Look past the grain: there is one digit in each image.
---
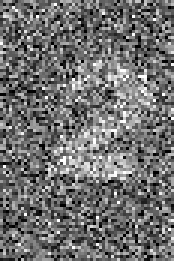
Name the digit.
2
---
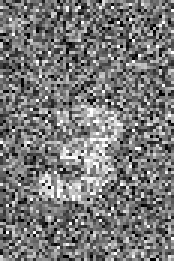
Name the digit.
3
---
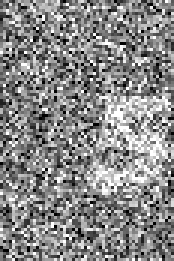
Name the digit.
5
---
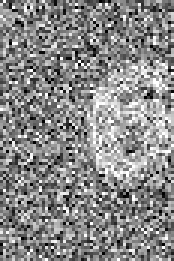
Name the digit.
6
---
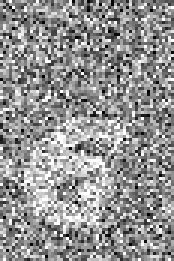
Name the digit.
6
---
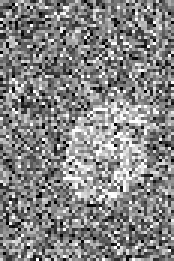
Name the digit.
6
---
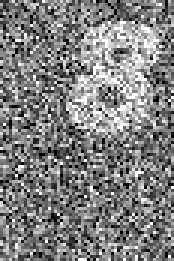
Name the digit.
8
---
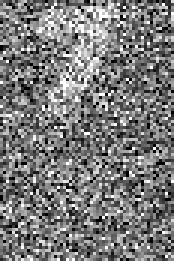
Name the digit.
7
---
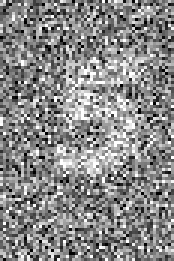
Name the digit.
5
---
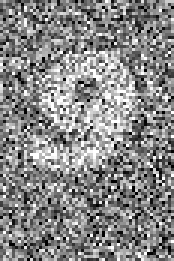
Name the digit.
9
